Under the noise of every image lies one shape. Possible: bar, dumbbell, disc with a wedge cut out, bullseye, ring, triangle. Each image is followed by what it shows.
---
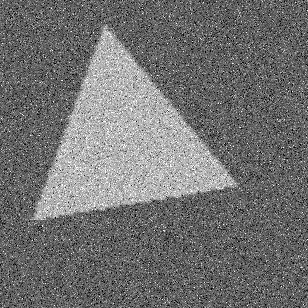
light triangle
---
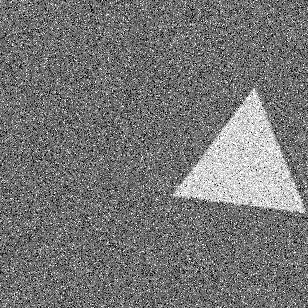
light triangle, middle right
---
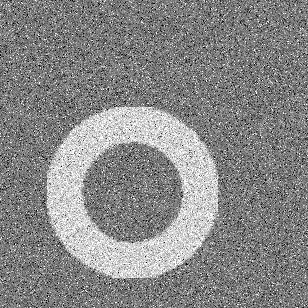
light ring
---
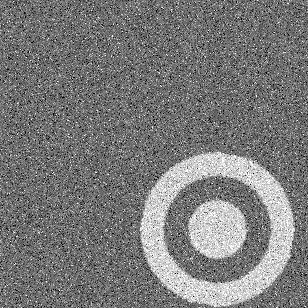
light bullseye
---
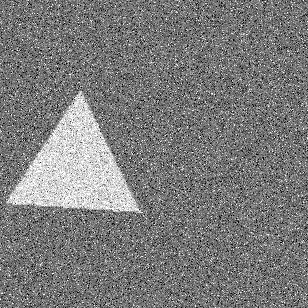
light triangle, middle left
